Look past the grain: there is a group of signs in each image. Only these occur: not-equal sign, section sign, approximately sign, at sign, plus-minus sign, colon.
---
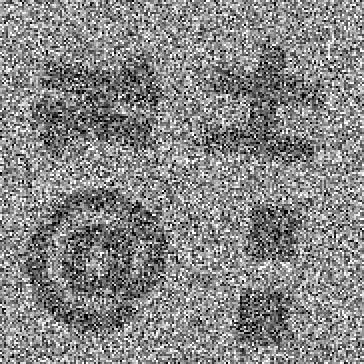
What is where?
top left: not-equal sign; top right: plus-minus sign; bottom left: at sign; bottom right: colon
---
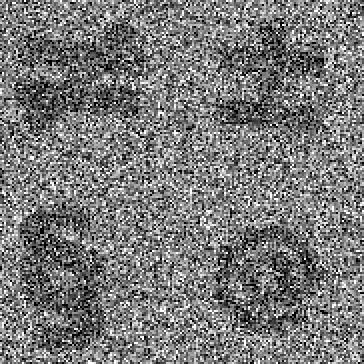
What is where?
top left: not-equal sign; top right: plus-minus sign; bottom left: section sign; bottom right: at sign
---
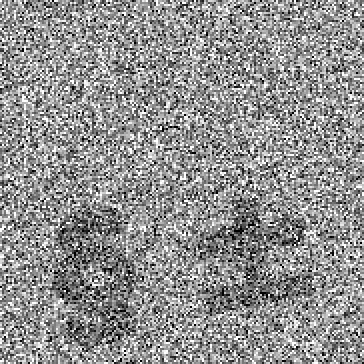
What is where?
bottom left: section sign; bottom right: plus-minus sign
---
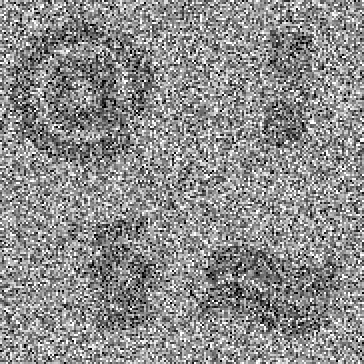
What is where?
top left: at sign; top right: colon; bottom left: section sign; bottom right: approximately sign
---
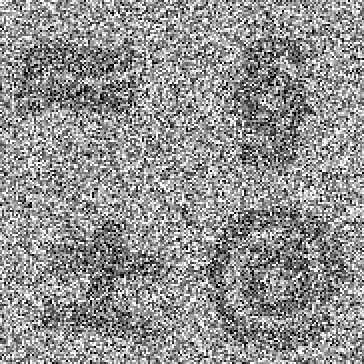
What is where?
top left: approximately sign; top right: section sign; bottom left: plus-minus sign; bottom right: at sign
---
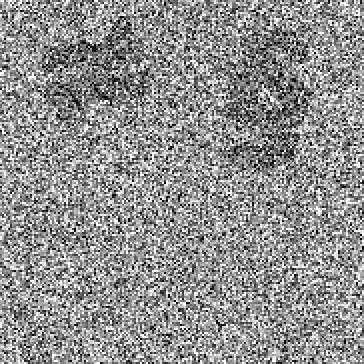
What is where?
top left: not-equal sign; top right: section sign
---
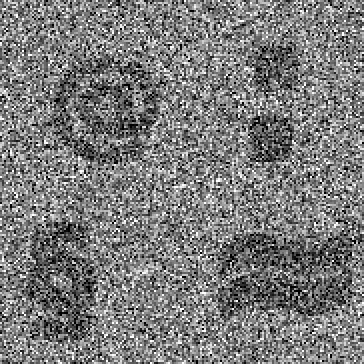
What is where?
top left: at sign; top right: colon; bottom left: section sign; bottom right: approximately sign
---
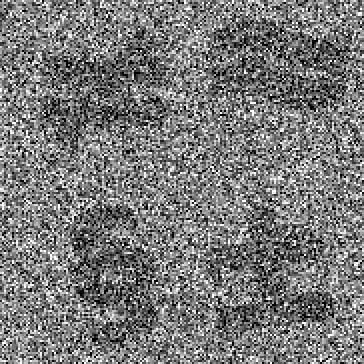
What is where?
top left: not-equal sign; top right: approximately sign; bottom left: section sign; bottom right: plus-minus sign
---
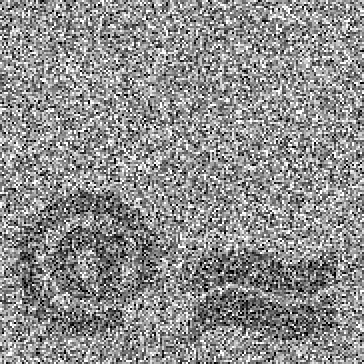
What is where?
bottom left: at sign; bottom right: approximately sign
